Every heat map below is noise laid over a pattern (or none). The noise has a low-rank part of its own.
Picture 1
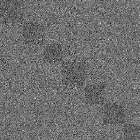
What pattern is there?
blocks along the diagonal
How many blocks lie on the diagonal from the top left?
7
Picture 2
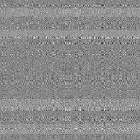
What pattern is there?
bands of rows
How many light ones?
4
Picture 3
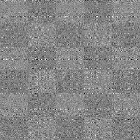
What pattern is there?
a checkerboard
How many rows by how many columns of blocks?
6 by 5
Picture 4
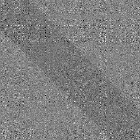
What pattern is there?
a diagonal band
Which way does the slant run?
top left to bottom right
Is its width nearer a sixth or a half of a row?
a half
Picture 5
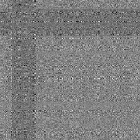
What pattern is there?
bands of rows crossing bands of columns
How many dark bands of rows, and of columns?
1 and 1
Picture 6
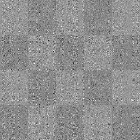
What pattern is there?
a checkerboard
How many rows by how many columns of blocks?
4 by 5
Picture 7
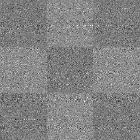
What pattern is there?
a checkerboard
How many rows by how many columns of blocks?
3 by 3
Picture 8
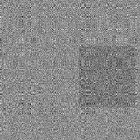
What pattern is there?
one block
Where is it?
middle right
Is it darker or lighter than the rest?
darker
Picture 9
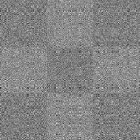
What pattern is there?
a checkerboard
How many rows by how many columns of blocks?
3 by 3
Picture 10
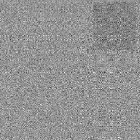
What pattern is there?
one block
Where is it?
top right
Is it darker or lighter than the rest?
darker
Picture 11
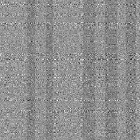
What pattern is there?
bands of columns
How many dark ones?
5
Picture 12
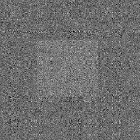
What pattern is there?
one block
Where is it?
centre
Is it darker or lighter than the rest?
lighter
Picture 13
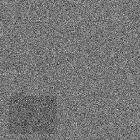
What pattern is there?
one block
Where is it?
bottom left
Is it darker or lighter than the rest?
darker
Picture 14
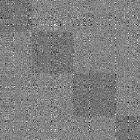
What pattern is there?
blocks along the diagonal
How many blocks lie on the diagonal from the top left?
4
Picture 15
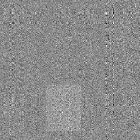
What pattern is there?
one block
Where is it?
bottom middle
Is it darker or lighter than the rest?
lighter
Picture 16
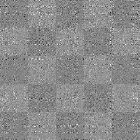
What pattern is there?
a checkerboard
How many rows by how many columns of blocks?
5 by 5
